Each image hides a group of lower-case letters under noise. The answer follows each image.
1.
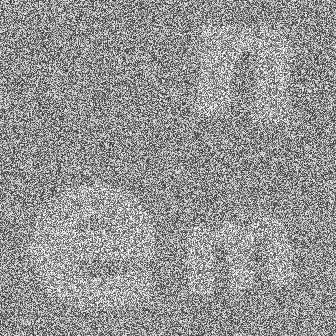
top right: n; bottom left: e; bottom right: m
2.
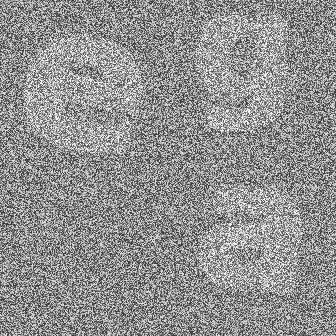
top left: e; top right: g; bottom right: a
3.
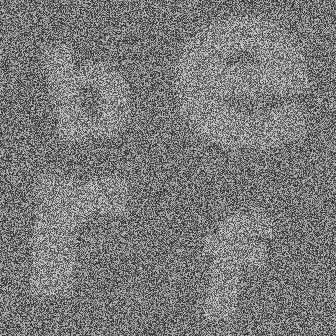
top left: b; top right: e; bottom left: r; bottom right: f
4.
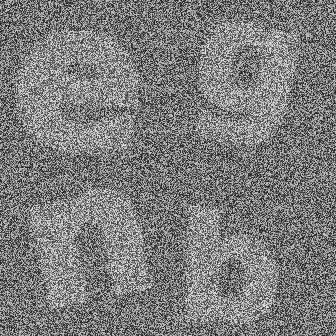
top left: e; top right: g; bottom left: n; bottom right: b
